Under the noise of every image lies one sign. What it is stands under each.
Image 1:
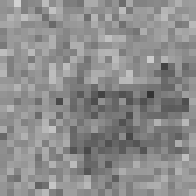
not-equal sign
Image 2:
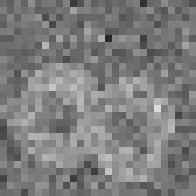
infinity sign
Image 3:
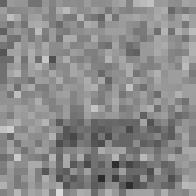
equals sign
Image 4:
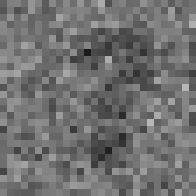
question mark
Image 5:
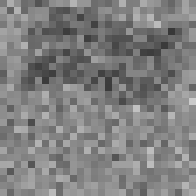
approximately sign
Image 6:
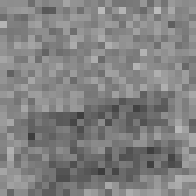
equals sign
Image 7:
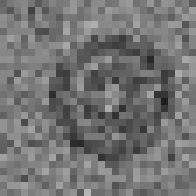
at sign
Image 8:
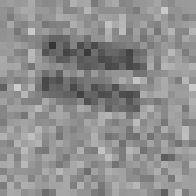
equals sign
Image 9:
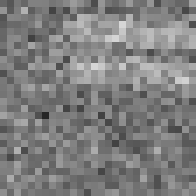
equals sign
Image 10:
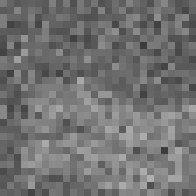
approximately sign
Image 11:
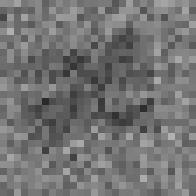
not-equal sign
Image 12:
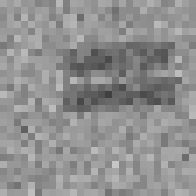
equals sign
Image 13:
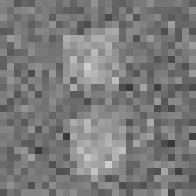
colon
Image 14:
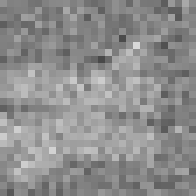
not-equal sign
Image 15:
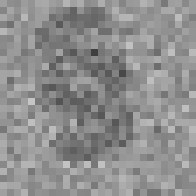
section sign
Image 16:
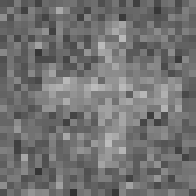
plus sign
